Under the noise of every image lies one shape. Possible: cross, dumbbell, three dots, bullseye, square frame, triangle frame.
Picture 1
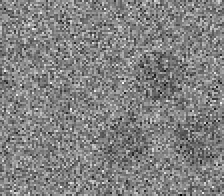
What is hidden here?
dark three dots
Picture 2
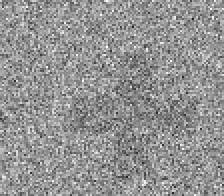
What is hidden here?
dark cross
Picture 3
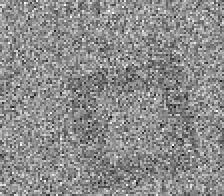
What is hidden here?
dark square frame
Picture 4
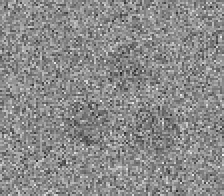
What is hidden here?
dark three dots
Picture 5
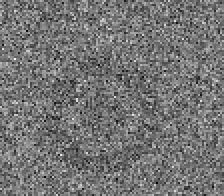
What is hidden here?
dark bullseye
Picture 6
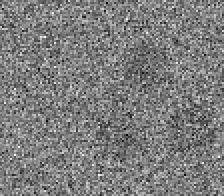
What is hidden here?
dark three dots
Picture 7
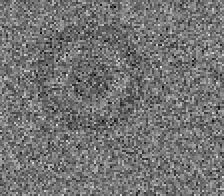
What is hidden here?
dark bullseye
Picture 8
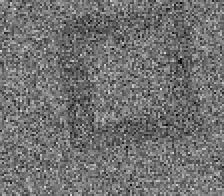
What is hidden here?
dark square frame
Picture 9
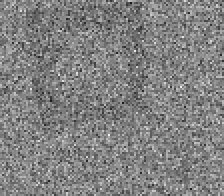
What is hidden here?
dark square frame
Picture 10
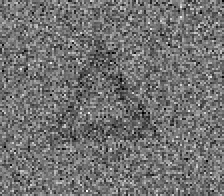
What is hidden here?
dark triangle frame
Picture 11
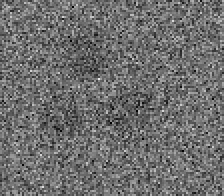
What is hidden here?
dark three dots
